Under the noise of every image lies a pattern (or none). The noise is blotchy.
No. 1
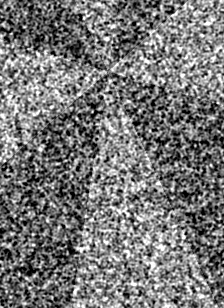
spokes from one point
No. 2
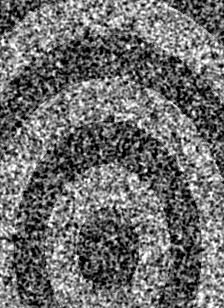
rings round one point
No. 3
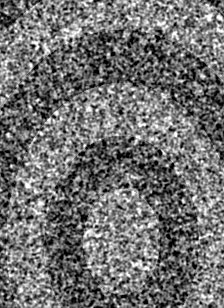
rings round one point
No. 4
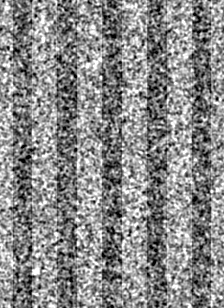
vertical stripes
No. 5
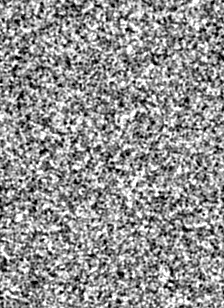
only noise
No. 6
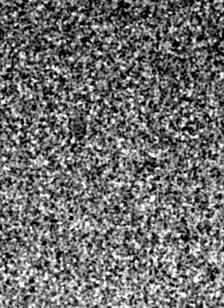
a smooth slope
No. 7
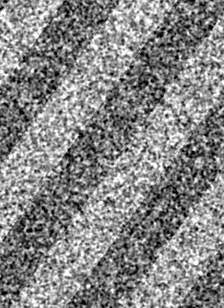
diagonal stripes
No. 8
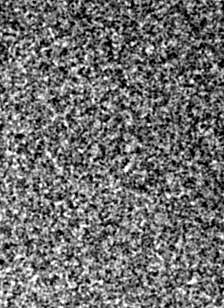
a smooth slope
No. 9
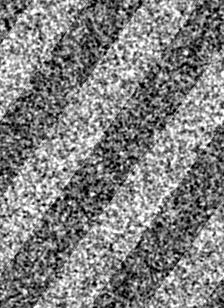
diagonal stripes
